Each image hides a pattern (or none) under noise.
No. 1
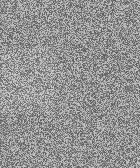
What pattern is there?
one block
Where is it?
middle left
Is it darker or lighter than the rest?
lighter
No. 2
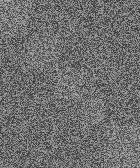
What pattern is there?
blocks along the diagonal
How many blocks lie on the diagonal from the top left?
5
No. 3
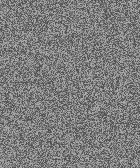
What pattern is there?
only noise
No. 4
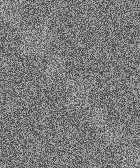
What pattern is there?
blocks along the diagonal
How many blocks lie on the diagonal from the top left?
7
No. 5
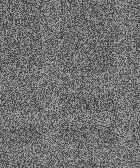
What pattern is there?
bands of rows crossing bands of columns
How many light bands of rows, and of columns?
3 and 2
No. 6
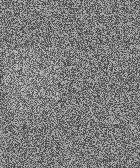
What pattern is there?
one block
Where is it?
middle left
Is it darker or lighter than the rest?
lighter
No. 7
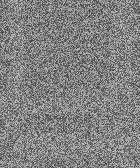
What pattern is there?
bands of rows crossing bands of columns
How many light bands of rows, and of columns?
2 and 2
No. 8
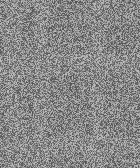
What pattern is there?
bands of rows crossing bands of columns
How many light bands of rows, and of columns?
2 and 3
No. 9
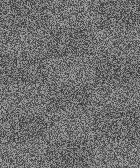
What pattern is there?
a checkerboard
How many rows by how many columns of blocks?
6 by 3
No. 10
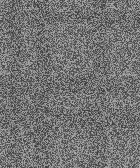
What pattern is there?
bands of rows crossing bands of columns
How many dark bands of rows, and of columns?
3 and 3
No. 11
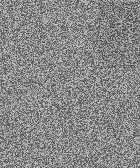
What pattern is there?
one block
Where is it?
top right
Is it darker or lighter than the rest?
darker
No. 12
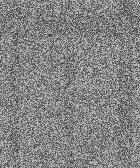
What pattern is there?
bands of rows crossing bands of columns
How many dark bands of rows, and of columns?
1 and 3
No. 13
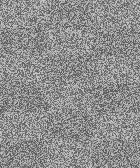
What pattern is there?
a checkerboard
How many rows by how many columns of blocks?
6 by 3
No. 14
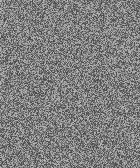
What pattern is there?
only noise
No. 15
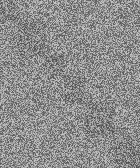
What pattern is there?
blocks along the diagonal
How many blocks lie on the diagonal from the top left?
6
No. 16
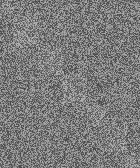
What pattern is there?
blocks along the diagonal
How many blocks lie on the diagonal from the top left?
7
